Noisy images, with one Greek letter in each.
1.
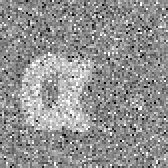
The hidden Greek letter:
alpha
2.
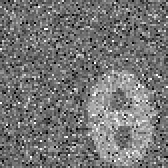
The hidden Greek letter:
theta
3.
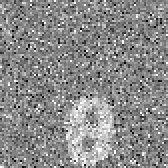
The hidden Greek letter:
theta
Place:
bottom middle
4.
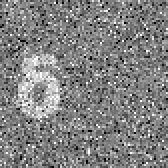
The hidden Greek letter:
delta
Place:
middle left
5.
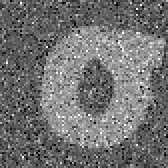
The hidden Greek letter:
sigma
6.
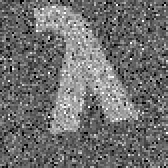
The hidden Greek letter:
lambda
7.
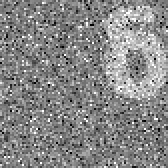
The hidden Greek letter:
delta
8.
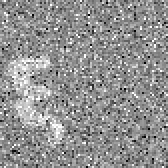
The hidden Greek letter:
xi
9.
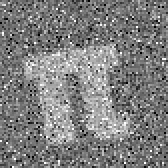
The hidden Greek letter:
pi
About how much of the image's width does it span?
two thirds
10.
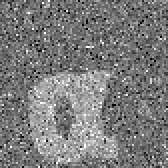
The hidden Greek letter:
alpha
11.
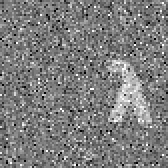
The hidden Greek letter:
lambda
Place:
middle right
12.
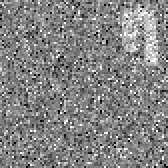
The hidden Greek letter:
eta
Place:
top right
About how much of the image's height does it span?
a third
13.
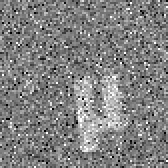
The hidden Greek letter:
mu
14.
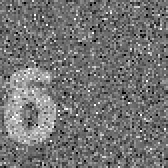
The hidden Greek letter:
delta
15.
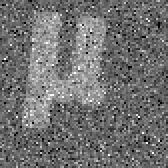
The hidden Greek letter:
mu
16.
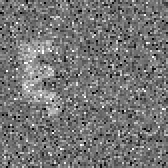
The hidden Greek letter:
xi
